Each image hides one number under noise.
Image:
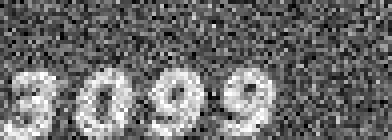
3099
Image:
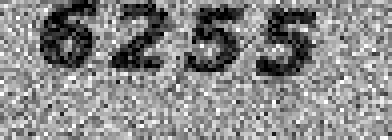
6255
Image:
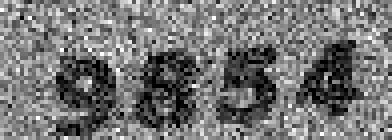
9854
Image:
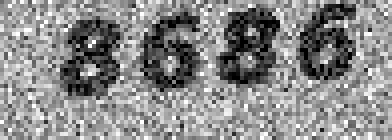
8686
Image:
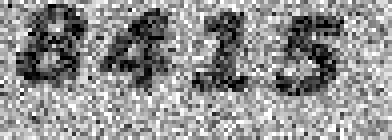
8415
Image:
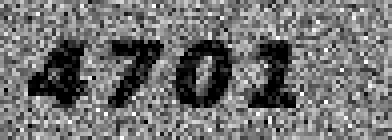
4701
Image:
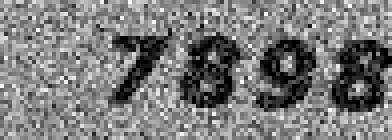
7898
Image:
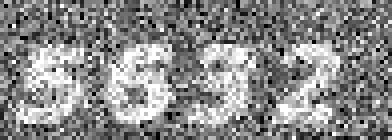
5632
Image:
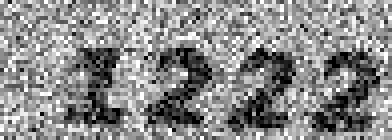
1222
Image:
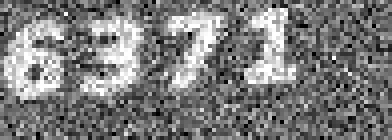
6371
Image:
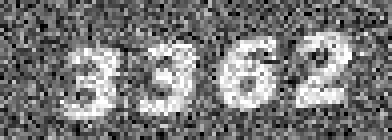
3362
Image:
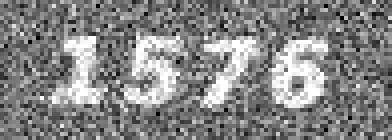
1576
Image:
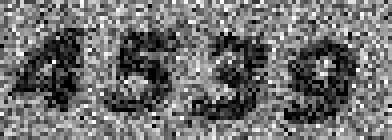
4539
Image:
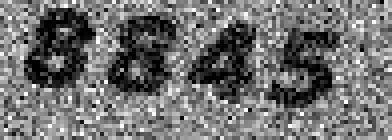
8845
